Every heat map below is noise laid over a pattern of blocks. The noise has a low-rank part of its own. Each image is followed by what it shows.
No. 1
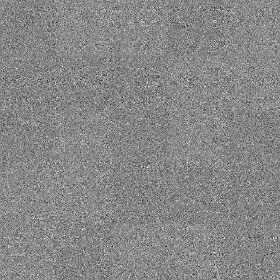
the same after a half turn
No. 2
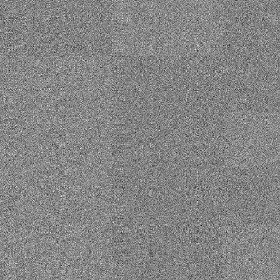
no symmetry
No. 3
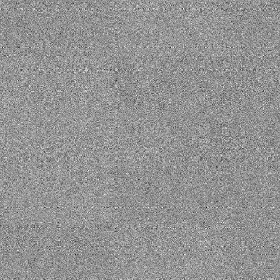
top and bottom mirror each other
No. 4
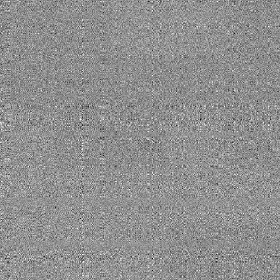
no symmetry
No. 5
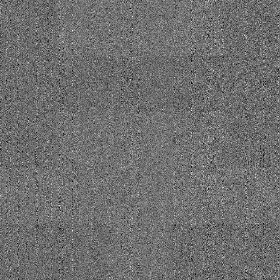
left and right mirror each other
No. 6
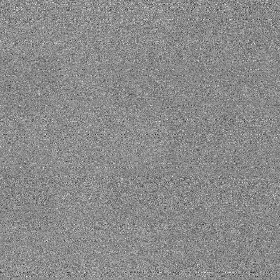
top and bottom mirror each other
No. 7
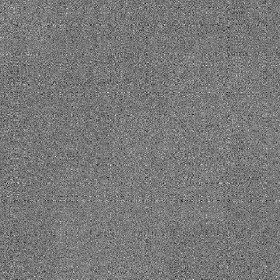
mirrored about the diagonal from the top left
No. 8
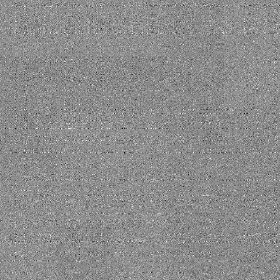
no symmetry
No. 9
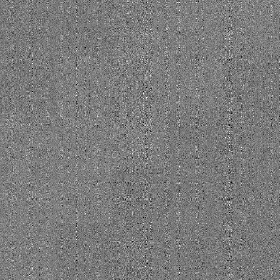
mirrored about the diagonal from the top left
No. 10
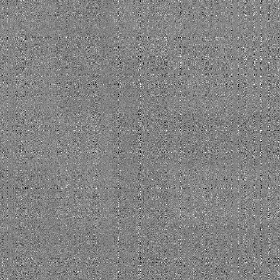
no symmetry
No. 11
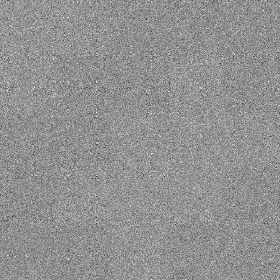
mirrored about the diagonal from the top left
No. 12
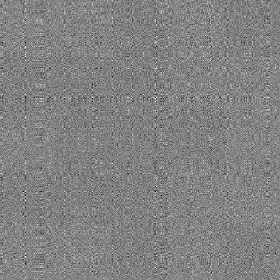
top and bottom mirror each other
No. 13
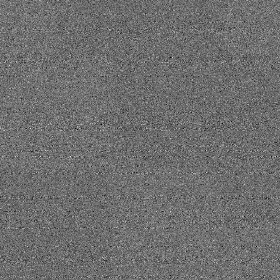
mirrored about the diagonal from the bottom left
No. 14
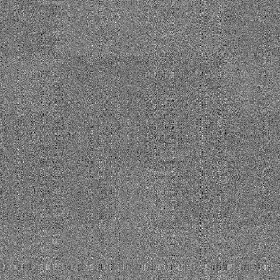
left and right mirror each other
